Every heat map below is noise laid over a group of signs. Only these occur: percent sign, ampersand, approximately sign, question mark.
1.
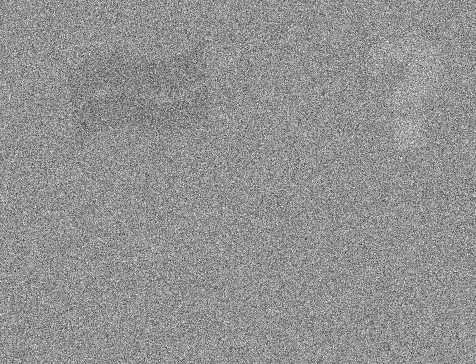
top left: dark approximately sign; top right: light question mark
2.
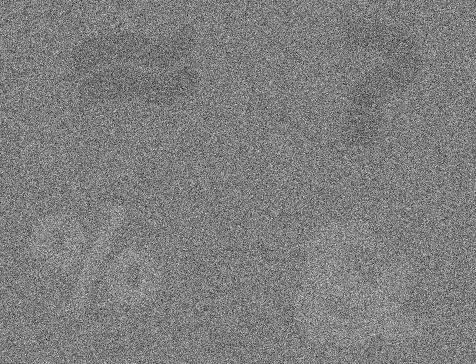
top left: dark approximately sign; top right: dark question mark; bottom left: light percent sign; bottom right: light ampersand
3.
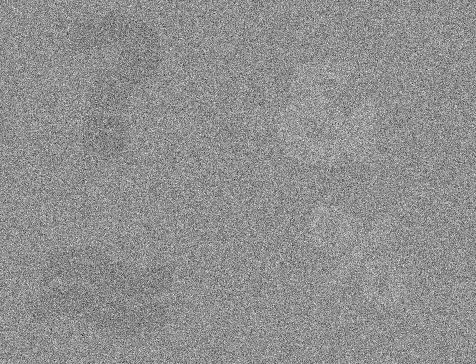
top left: dark question mark; top right: light ampersand; bottom left: dark approximately sign; bottom right: light percent sign
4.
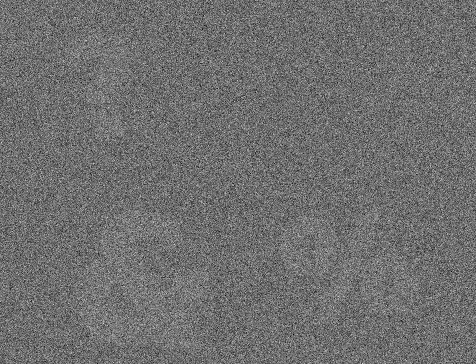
top left: light question mark; bottom left: light ampersand; bottom right: light percent sign
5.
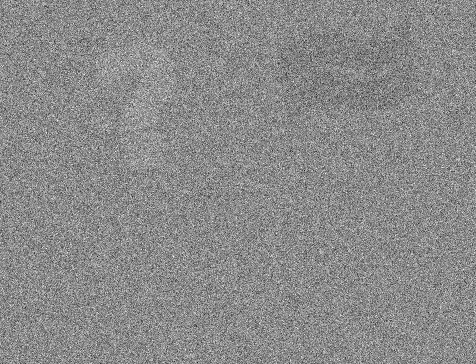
top left: light question mark; top right: dark approximately sign
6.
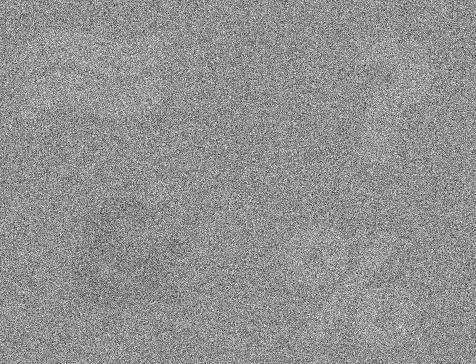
top left: light approximately sign; top right: light question mark; bottom left: dark ampersand; bottom right: light percent sign
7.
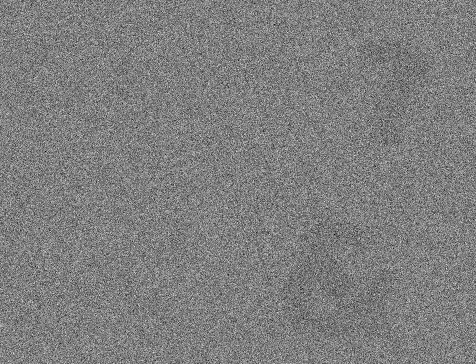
top right: dark question mark; bottom right: dark ampersand
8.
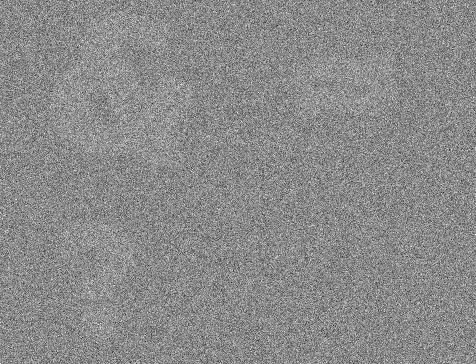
top left: light ampersand; top right: light approximately sign; bottom left: light question mark
